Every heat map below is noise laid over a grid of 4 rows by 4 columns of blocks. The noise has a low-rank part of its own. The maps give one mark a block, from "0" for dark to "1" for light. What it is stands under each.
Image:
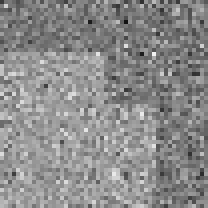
0000
1100
1110
1110
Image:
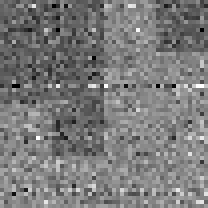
0010
0011
1011
1111
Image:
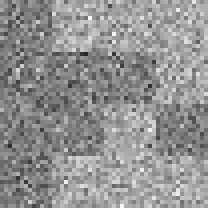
0111
0001
0010
0111
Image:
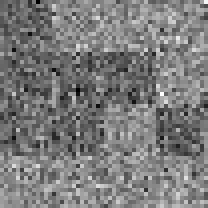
0111
0001
0010
1111
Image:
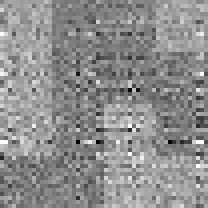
1001
1000
1010
0011
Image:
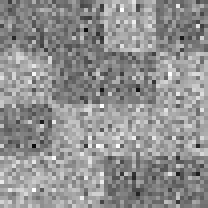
0010
1001
0111
1100
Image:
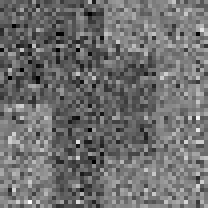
0011
0001
1001
1011
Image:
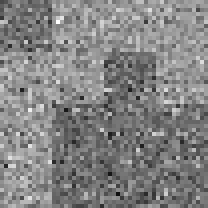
0111
1101
1000
1000
